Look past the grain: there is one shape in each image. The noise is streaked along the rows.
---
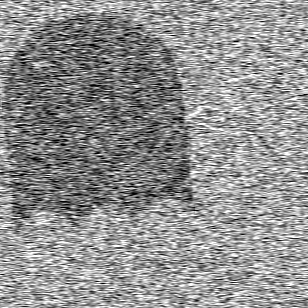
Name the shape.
ghost
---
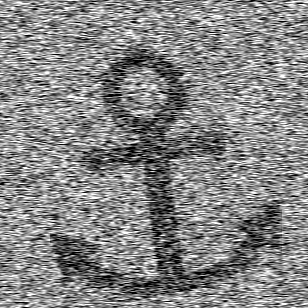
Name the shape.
anchor
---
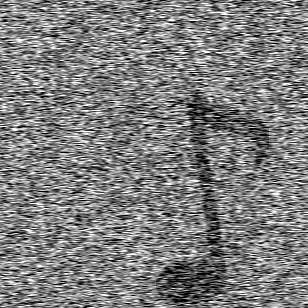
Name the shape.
musical note
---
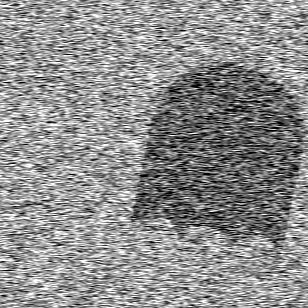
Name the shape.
ghost
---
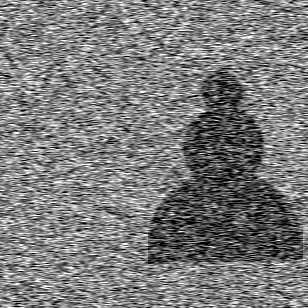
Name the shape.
chess pawn
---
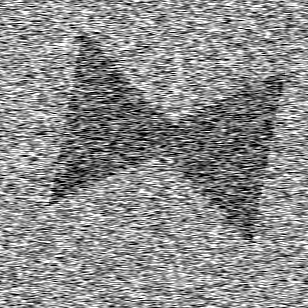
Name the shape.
bow tie
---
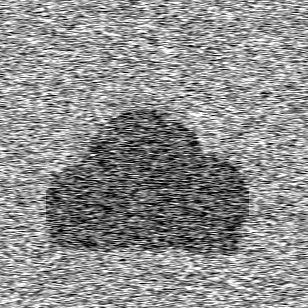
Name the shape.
cloud
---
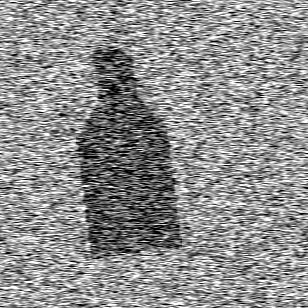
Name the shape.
bottle
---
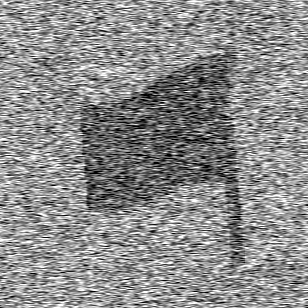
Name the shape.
flag
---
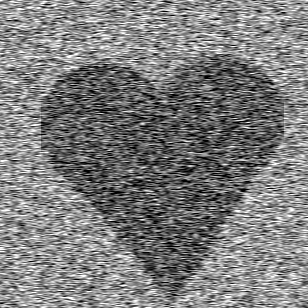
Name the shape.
heart
